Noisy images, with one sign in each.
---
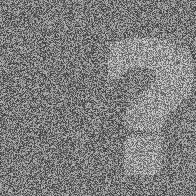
question mark
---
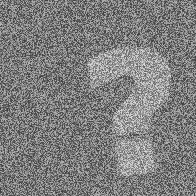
question mark
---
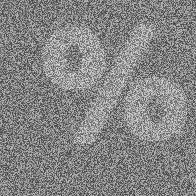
percent sign
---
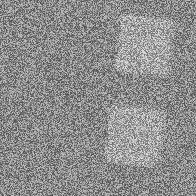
colon
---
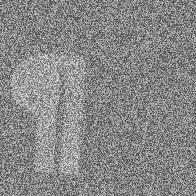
pilcrow
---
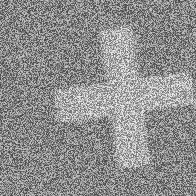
plus sign
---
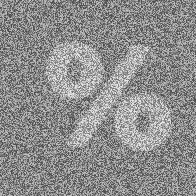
percent sign
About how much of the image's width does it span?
two thirds
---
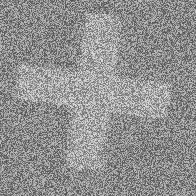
plus sign
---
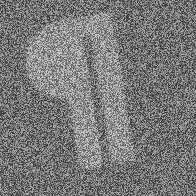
pilcrow
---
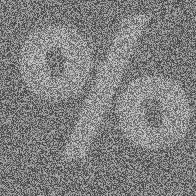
percent sign
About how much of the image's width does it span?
nearly all
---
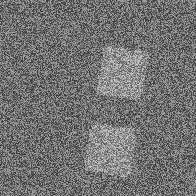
colon
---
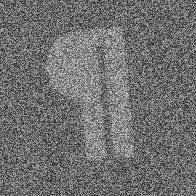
pilcrow
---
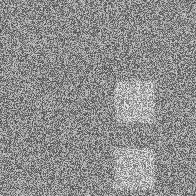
colon
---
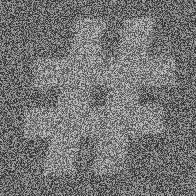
hash sign
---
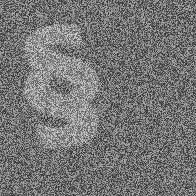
section sign
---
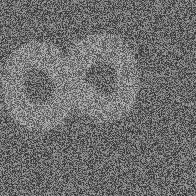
infinity sign
